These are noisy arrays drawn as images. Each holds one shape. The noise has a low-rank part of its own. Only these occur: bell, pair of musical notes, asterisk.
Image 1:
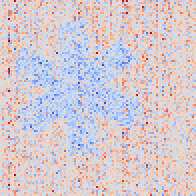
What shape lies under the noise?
asterisk
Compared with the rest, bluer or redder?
bluer
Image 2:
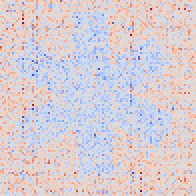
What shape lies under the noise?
asterisk
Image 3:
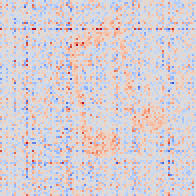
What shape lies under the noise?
pair of musical notes
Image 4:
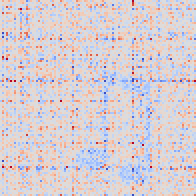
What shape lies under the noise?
pair of musical notes
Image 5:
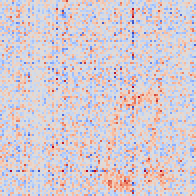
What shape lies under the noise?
pair of musical notes
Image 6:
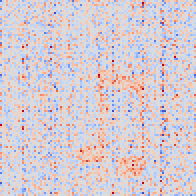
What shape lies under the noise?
pair of musical notes
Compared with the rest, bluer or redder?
redder
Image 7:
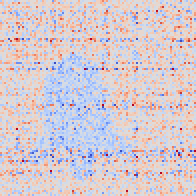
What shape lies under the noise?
bell
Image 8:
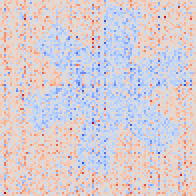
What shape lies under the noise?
asterisk
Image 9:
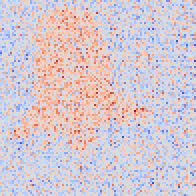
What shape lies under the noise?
bell
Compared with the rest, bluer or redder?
redder
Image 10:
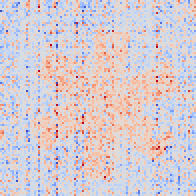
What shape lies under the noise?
asterisk
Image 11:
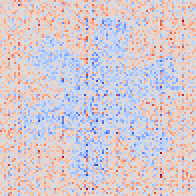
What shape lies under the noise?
asterisk
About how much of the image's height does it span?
nearly all
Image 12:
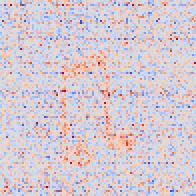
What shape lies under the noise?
pair of musical notes
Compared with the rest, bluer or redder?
redder
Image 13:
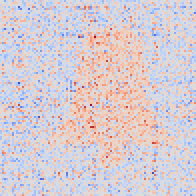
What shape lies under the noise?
bell
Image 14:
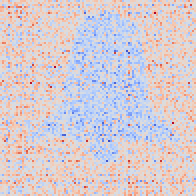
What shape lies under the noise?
bell
